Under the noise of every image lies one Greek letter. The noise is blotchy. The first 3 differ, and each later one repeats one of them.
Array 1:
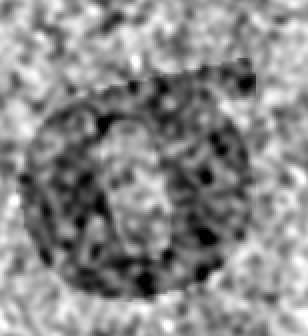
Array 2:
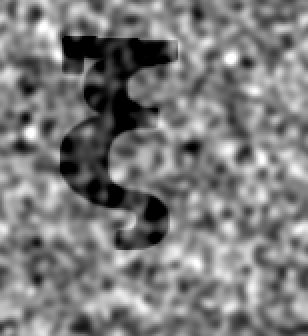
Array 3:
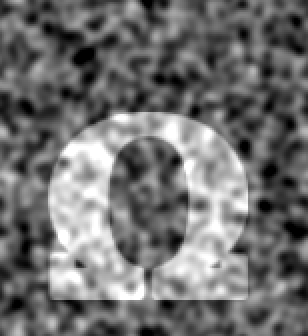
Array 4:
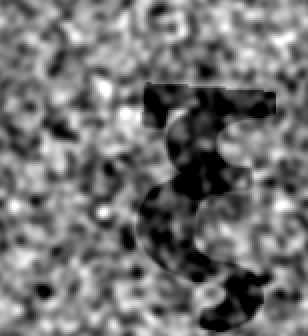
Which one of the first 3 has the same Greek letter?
2
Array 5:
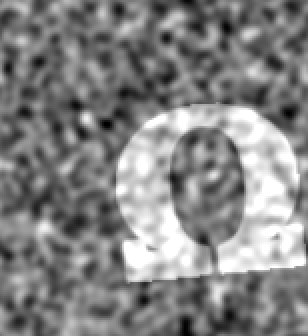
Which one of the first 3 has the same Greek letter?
3
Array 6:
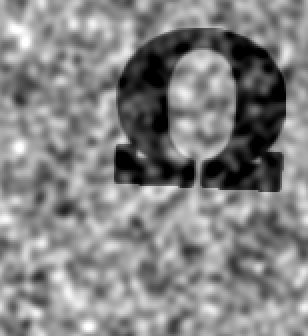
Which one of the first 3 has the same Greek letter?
3
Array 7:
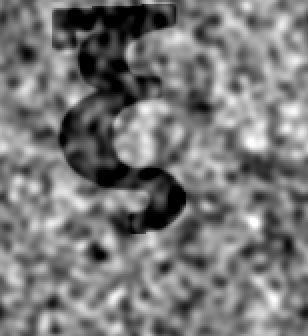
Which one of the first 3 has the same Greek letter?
2
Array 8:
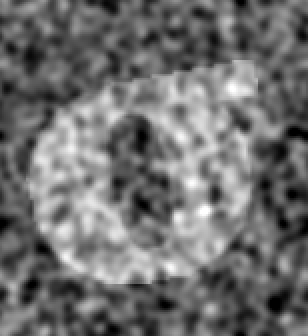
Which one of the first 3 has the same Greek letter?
1
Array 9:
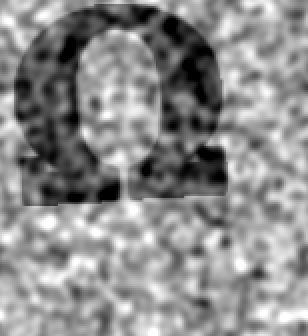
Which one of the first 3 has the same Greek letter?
3
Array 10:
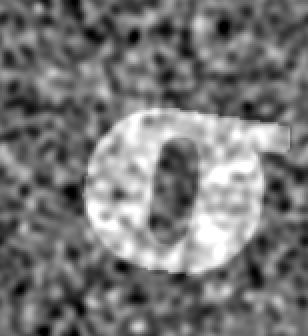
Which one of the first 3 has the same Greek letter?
1
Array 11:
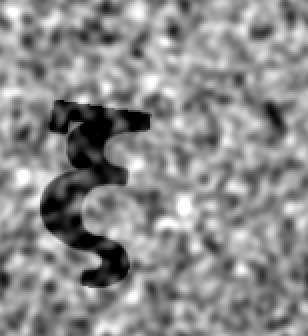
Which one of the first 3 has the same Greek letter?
2
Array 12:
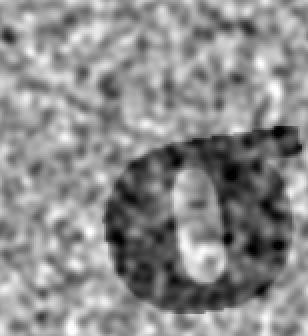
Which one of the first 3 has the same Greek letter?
1
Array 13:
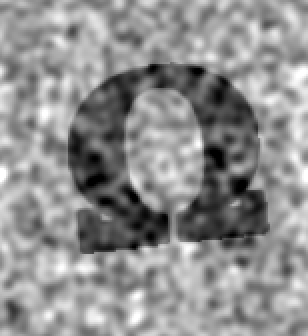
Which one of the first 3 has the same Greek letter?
3
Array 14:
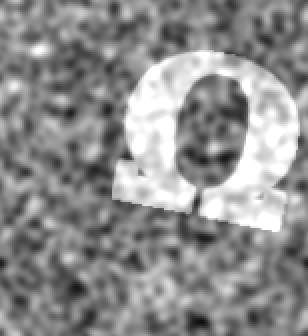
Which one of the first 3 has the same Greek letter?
3
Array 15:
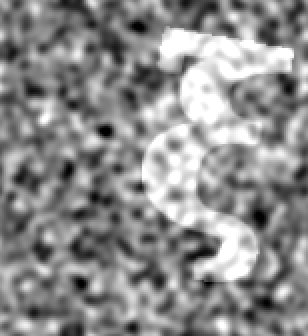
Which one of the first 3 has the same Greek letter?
2
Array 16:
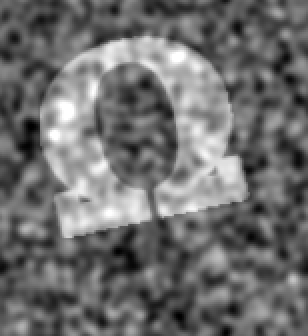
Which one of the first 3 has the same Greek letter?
3
